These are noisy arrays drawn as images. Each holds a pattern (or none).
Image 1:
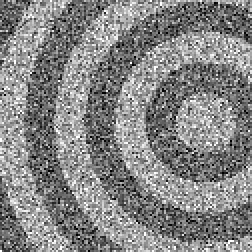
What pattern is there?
rings round one point
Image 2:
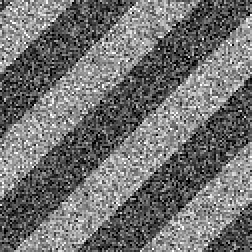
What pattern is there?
diagonal stripes
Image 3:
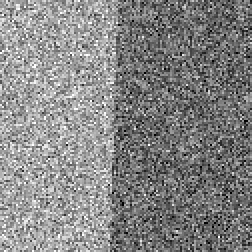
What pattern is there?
a sharp edge
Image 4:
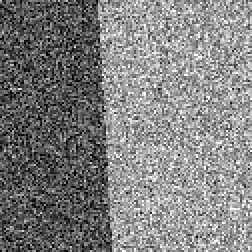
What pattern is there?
a sharp edge
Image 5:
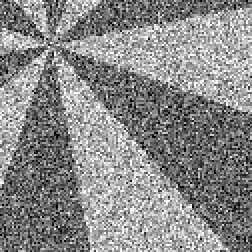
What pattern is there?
spokes from one point
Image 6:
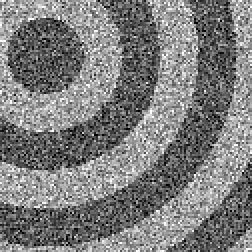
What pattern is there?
rings round one point
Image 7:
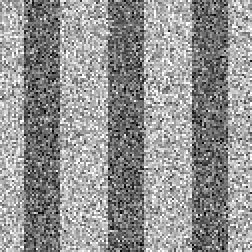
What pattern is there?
vertical stripes
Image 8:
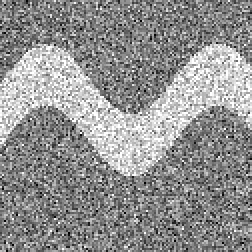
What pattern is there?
a wavy band
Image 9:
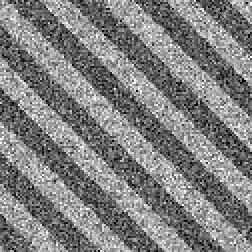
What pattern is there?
diagonal stripes
